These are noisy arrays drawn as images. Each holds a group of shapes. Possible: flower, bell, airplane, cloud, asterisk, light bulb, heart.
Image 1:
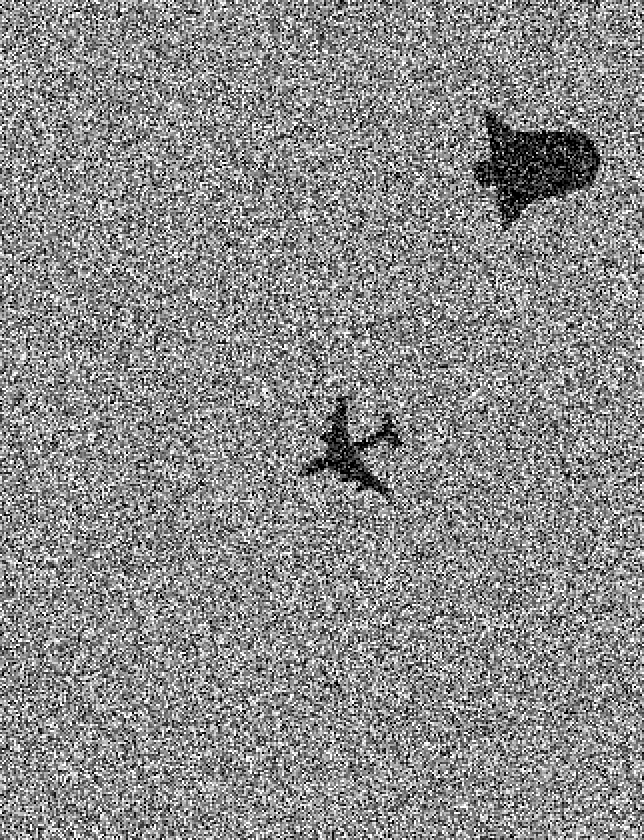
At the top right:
bell
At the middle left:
nothing
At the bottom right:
nothing
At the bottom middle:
nothing
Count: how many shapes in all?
2
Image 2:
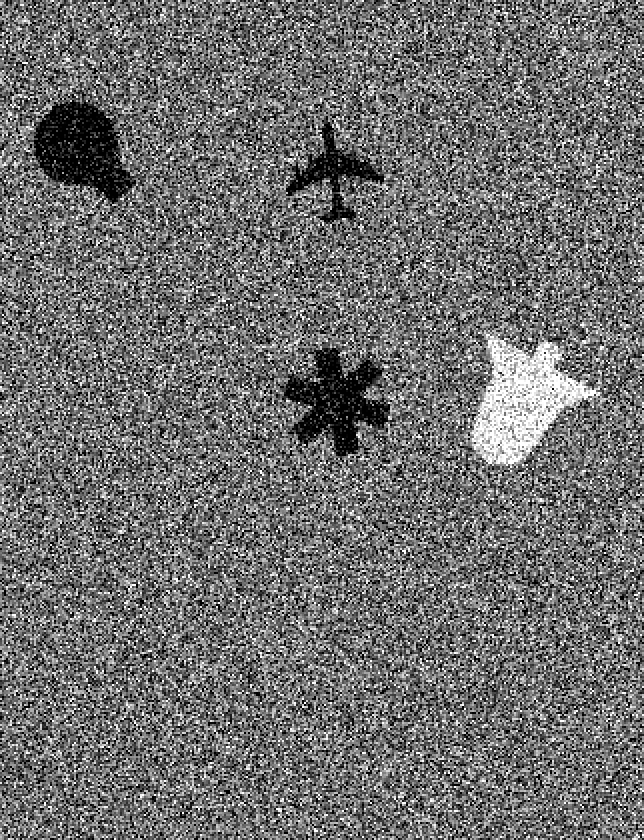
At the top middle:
airplane
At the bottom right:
nothing
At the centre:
asterisk
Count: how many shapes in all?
4
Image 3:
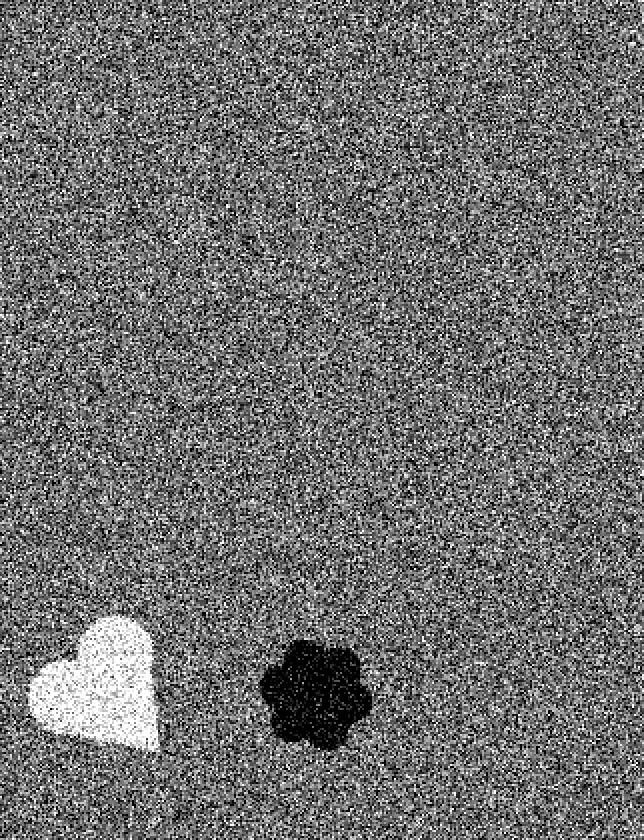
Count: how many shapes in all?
2
